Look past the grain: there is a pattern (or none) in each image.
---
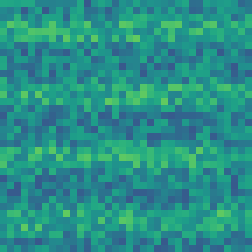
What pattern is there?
horizontal stripes
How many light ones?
4
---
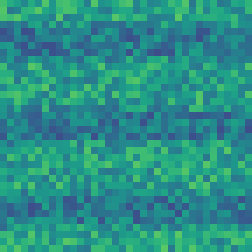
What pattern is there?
horizontal stripes
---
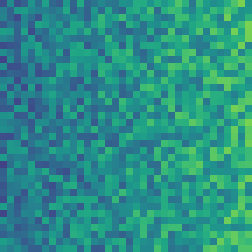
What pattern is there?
a smooth slope
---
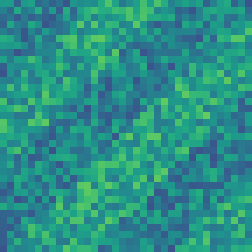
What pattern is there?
diagonal stripes
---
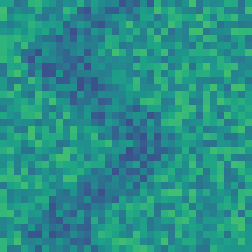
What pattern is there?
a wavy band
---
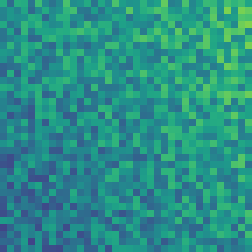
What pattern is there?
a smooth slope
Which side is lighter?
top right
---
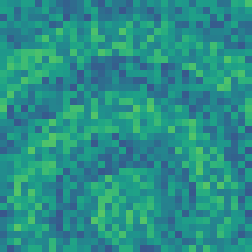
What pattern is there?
rings round one point
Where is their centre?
bottom middle
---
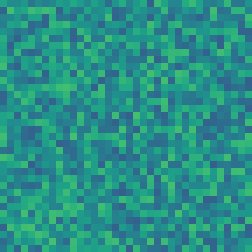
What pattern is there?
only noise
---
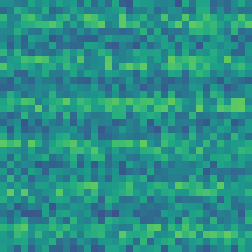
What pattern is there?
horizontal stripes
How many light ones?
6
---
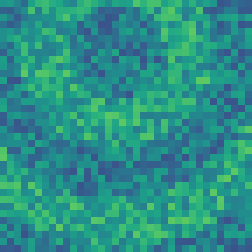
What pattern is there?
rings round one point
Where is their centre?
top middle
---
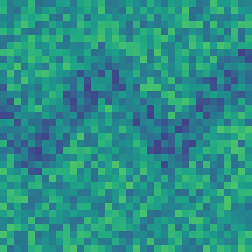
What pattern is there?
a wavy band
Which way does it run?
left to right
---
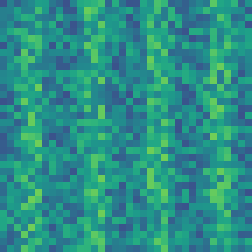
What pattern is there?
vertical stripes
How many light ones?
4
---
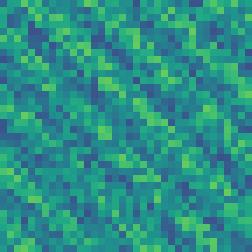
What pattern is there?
diagonal stripes
